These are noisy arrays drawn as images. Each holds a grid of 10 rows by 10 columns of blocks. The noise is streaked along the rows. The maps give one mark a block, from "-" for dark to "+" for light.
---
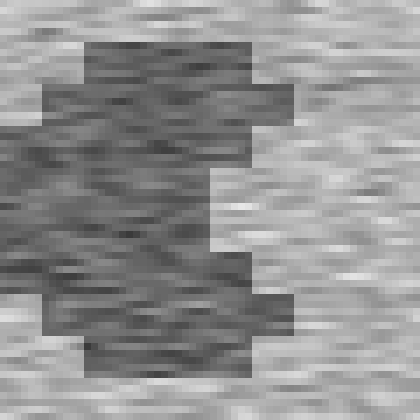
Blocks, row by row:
+ + + + + + + + + +
+ + - - - - + + + +
+ - - - - - - + + +
- - - - - - + + + +
- - - - - + + + + +
- - - - - + + + + +
- - - - - - + + + +
+ - - - - - - + + +
+ + - - - - + + + +
+ + + + + + + + + +
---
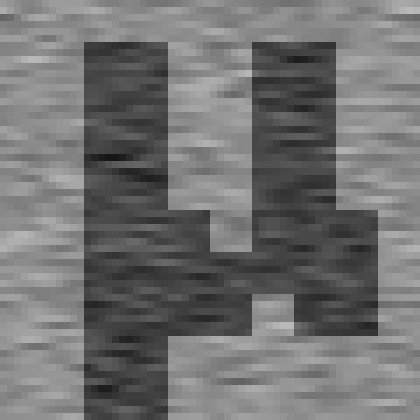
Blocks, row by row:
+ + + + + + + + + +
+ + - - + + - - + +
+ + - - + + - - + +
+ + - - + + - - + +
+ + - - + + - - + +
+ + - - - + - - - +
+ + - - - - - - - +
+ + - - - - + - - +
+ + - - + + + + + +
+ + - - + + + + + +
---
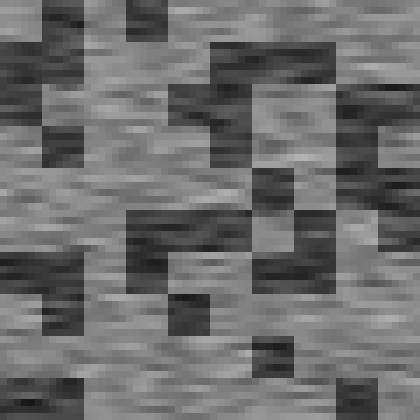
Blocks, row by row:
+ - + - + + + + + +
- - + + + - - - + +
- + + + - - + + - -
+ - + + + - + + - +
+ + + + + + - + - -
+ + + - - - + - + -
- - + - + + - - + +
+ - + + - + + + + +
+ + + + + + - + + +
- - + + + + + + - +
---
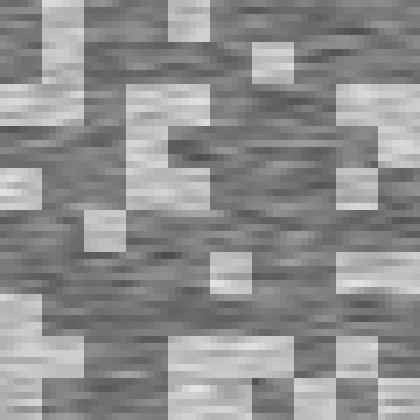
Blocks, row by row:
- + - - + - - - - -
- + - - - - + - - -
+ + - + + - - - + +
- - - + - - - - - +
+ - - + + - - - + -
- - + - - - - - - -
- - - - - + - - + +
+ - - - - - - - - -
+ + - - + + + - + -
+ - - - + + - + - +
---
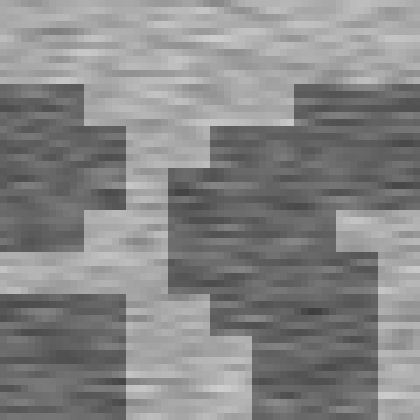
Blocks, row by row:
+ + + + + + + + + +
+ + + + + + + + + +
- - + + + + + - - -
- - - + + - - - - -
- - - + - - - - - -
- - + + - - - - + +
+ + + + - - - - - +
- - - + + - - - - +
- - - + + + - - - +
- - - + + + - - - +
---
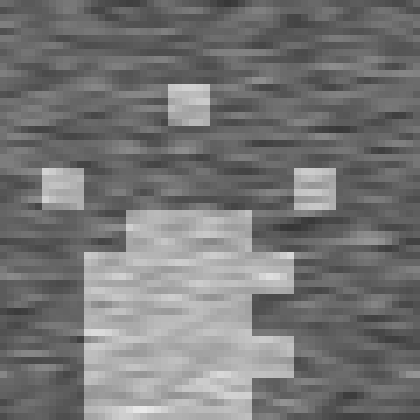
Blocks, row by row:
- - - - - - - - - -
- - - - - - - - - -
- - - - + - - - - -
- - - - - - - - - -
- + - - - - - + - -
- - - + + + - - - -
- - + + + + + - - -
- - + + + + - - - -
- - + + + + + - - -
- - + + + + - - - -
